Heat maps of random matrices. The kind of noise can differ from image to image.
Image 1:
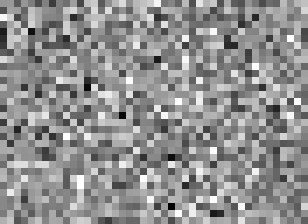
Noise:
independent entries
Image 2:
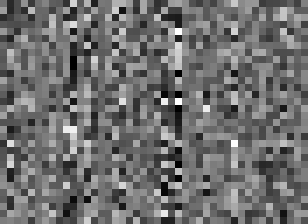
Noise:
columns of uneven size
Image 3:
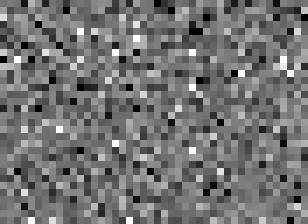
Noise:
heavy tails
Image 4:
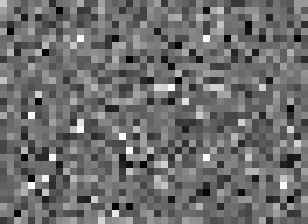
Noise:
heavy tails
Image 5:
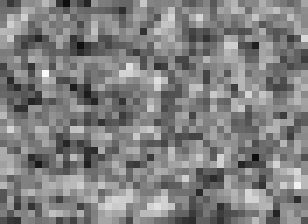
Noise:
blotchy
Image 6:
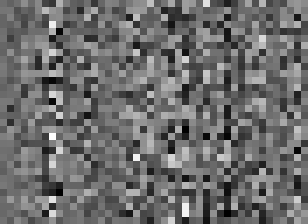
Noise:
columns of uneven size
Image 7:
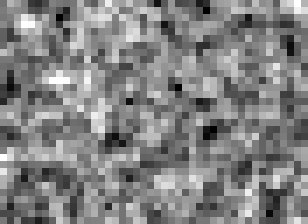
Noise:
blotchy
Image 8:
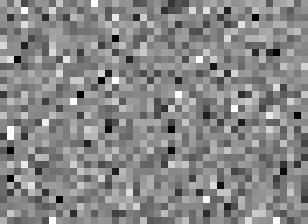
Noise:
heavy tails
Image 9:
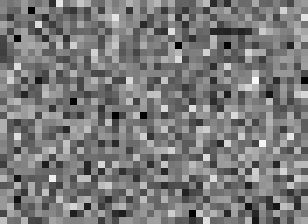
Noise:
independent entries
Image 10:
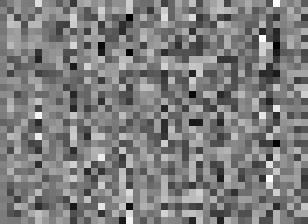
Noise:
columns of uneven size
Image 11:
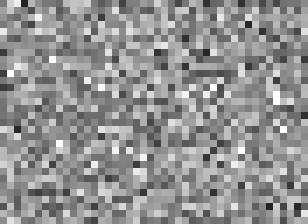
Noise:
independent entries
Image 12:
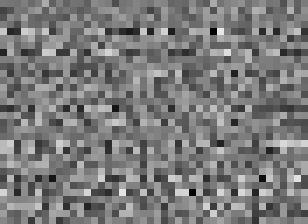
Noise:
rows of uneven size
